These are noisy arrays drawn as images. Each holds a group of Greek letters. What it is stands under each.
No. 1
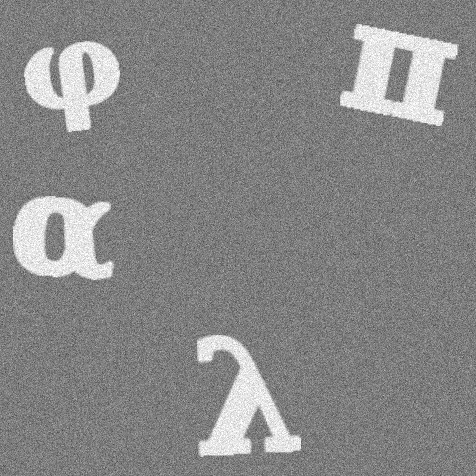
top left: phi; top right: pi; middle left: alpha; bottom middle: lambda
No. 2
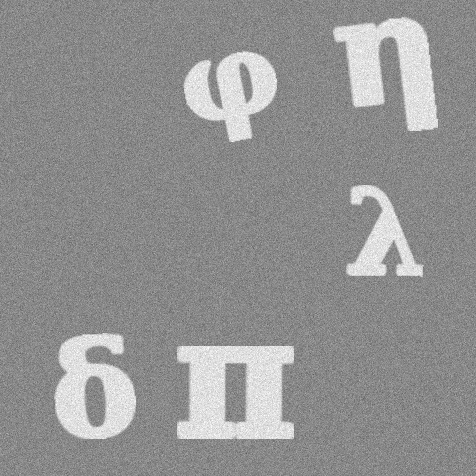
top middle: phi; top right: eta; middle right: lambda; bottom left: delta; bottom middle: pi
